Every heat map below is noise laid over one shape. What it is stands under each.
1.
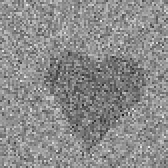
heart
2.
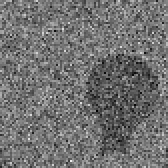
light bulb
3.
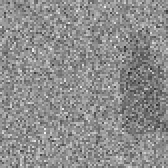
bottle
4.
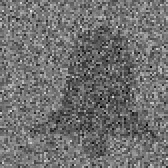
bell
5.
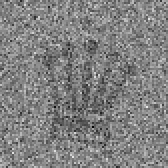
chess queen
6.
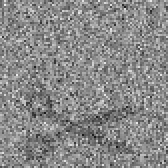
pair of scissors
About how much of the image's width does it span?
two thirds
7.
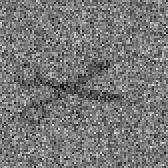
pair of scissors
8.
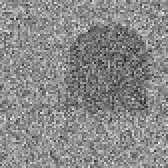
ghost
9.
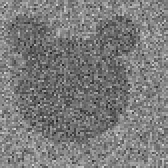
bear's head
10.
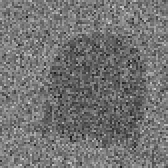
ghost
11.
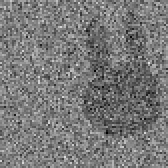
rabbit's head
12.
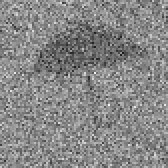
umbrella
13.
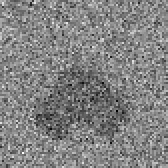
car
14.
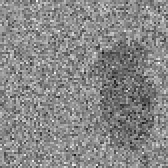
footprint
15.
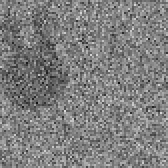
rabbit's head
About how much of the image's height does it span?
two thirds
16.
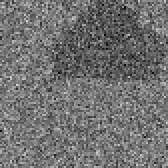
cloud
